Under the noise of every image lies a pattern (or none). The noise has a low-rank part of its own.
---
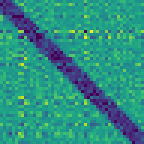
a diagonal band
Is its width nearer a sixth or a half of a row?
a sixth
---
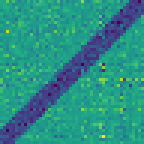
a diagonal band
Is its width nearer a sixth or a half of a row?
a sixth
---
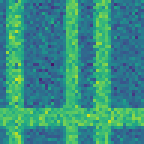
bands of rows crossing bands of columns
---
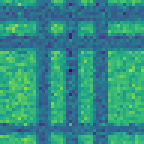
bands of rows crossing bands of columns
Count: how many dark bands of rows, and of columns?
3 and 3
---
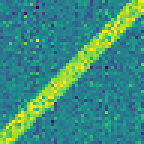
a diagonal band
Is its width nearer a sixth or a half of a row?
a sixth
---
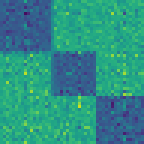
blocks along the diagonal
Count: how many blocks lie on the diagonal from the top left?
3
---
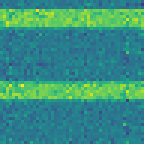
bands of rows
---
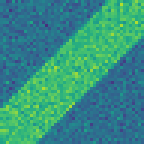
a diagonal band
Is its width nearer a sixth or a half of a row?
a half
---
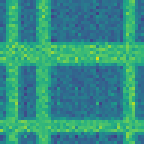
bands of rows crossing bands of columns
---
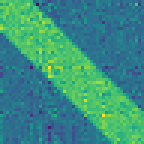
a diagonal band
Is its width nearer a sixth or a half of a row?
a half
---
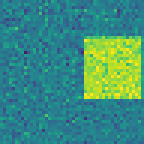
one block
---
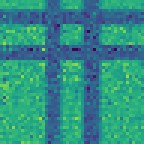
bands of rows crossing bands of columns
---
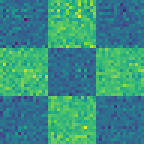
a checkerboard
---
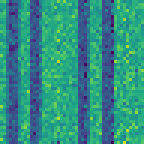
bands of columns
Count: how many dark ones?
4
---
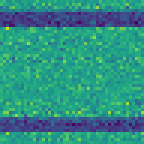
bands of rows
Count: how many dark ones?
2
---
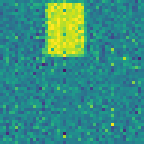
one block
